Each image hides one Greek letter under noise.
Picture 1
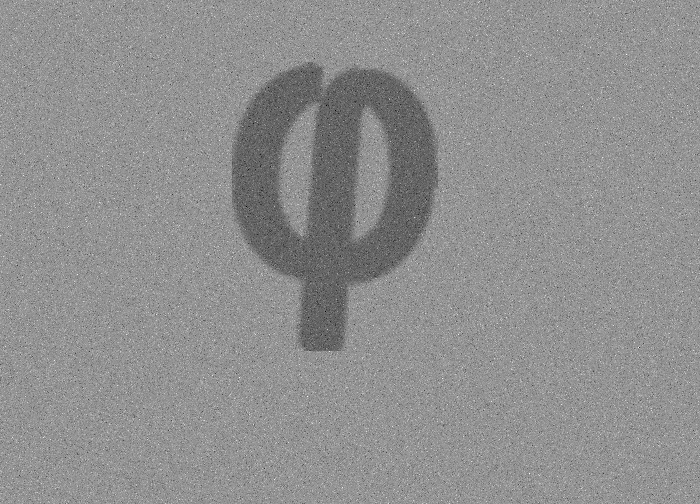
phi
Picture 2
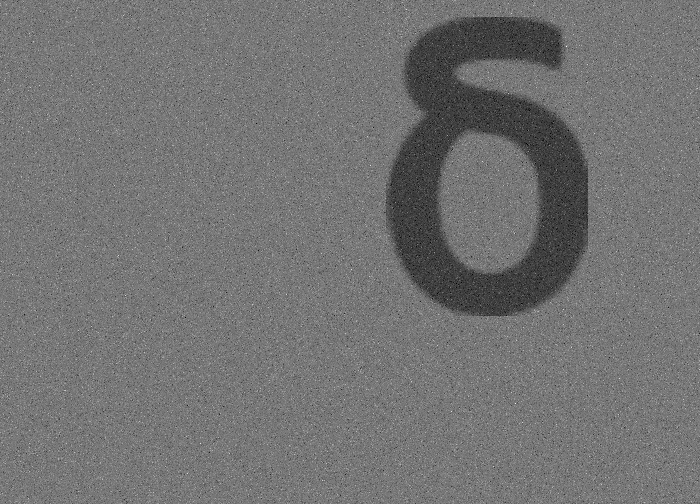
delta
